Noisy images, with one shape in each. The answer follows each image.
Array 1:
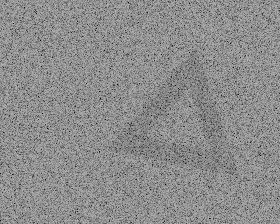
triangle frame
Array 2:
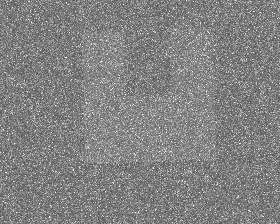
square with a notch
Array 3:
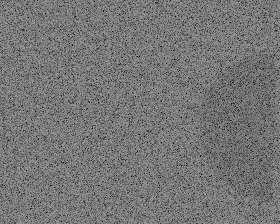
half disc
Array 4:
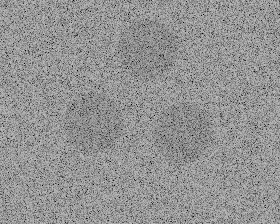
three dots
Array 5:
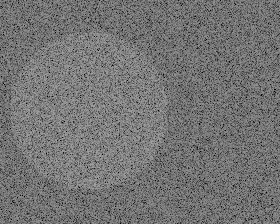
disc
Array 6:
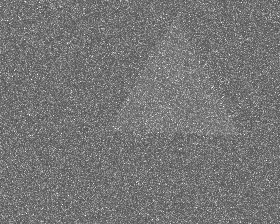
triangle
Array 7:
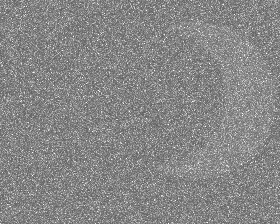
crescent
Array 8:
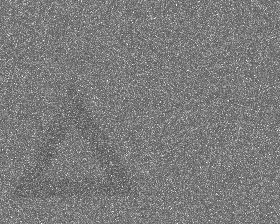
triangle frame
